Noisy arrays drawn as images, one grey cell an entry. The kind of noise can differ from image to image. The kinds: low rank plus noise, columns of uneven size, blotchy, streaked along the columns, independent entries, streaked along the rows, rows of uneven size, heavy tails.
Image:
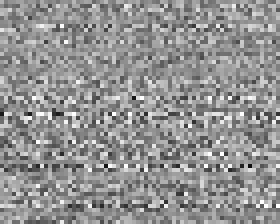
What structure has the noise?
rows of uneven size
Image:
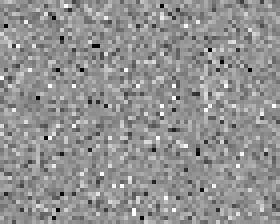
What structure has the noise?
heavy tails
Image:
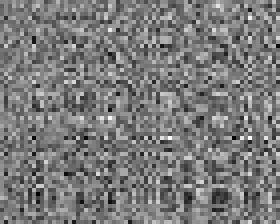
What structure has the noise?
low rank plus noise
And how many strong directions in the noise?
two
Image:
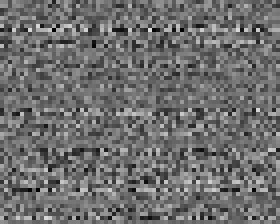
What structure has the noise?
rows of uneven size
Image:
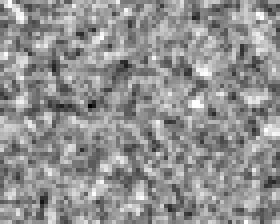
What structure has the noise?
blotchy
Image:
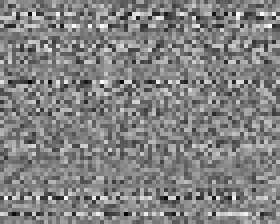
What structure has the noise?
rows of uneven size
